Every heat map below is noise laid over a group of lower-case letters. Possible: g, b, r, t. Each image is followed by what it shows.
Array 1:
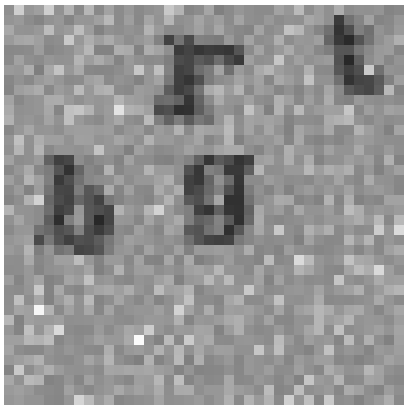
top middle: r; top right: t; middle left: b; centre: g
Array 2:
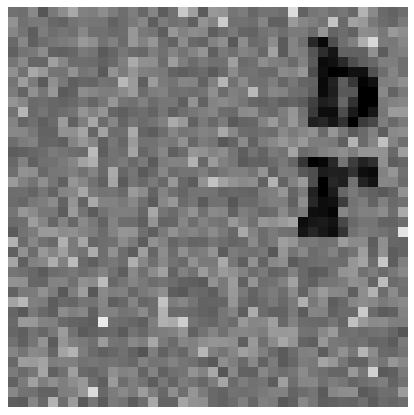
top right: b; middle right: r
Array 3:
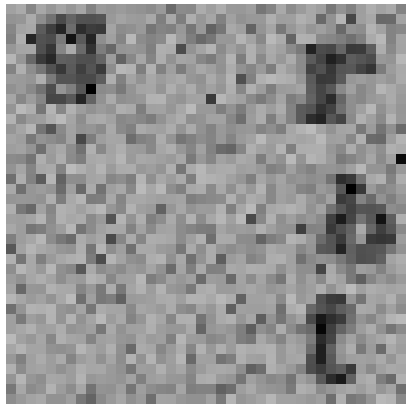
top left: g; top right: r; middle right: b; bottom right: t
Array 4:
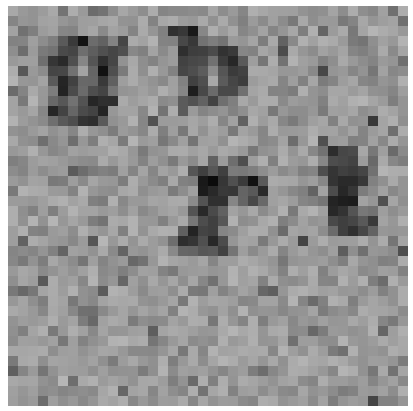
top left: g; top middle: b; centre: r; middle right: t
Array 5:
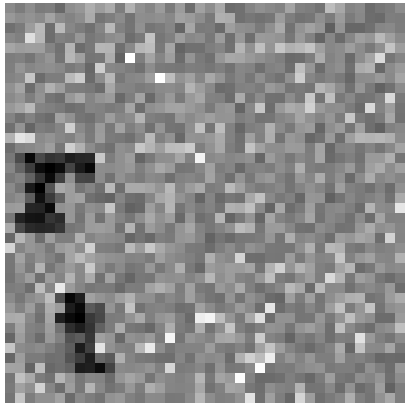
middle left: r; bottom left: t
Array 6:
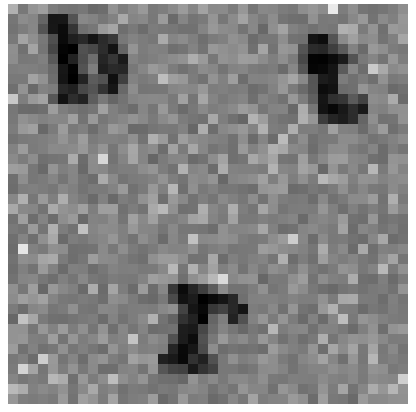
top left: b; top right: t; bottom middle: r
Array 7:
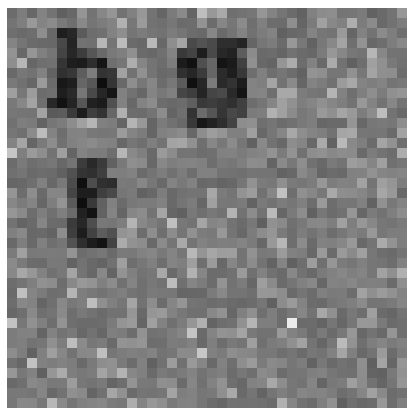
top left: b; top middle: g; middle left: t
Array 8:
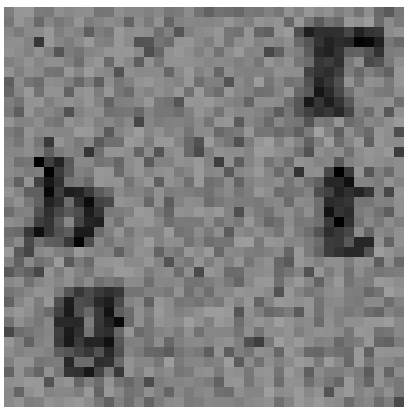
top right: r; middle left: b; middle right: t; bottom left: g
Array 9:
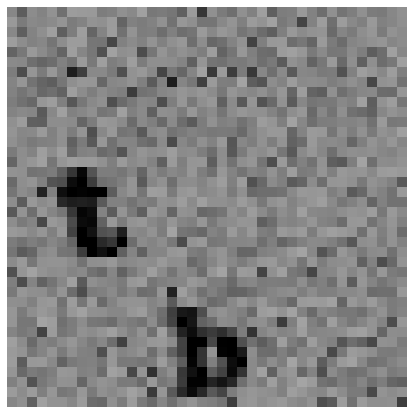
middle left: t; bottom middle: b
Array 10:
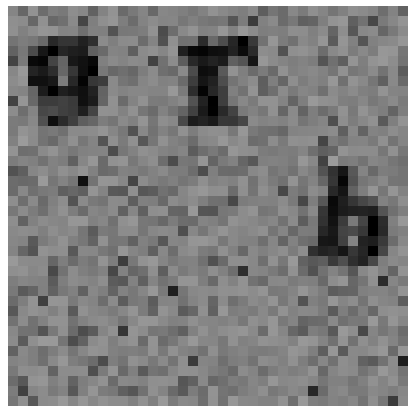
top left: g; top middle: r; middle right: b
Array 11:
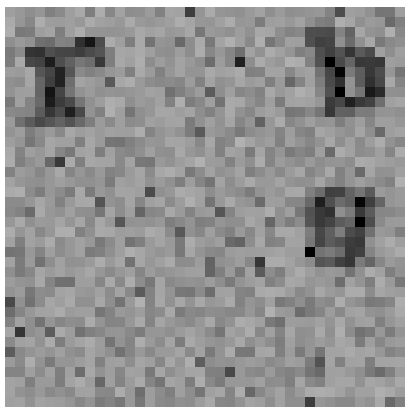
top left: r; top right: b; middle right: g
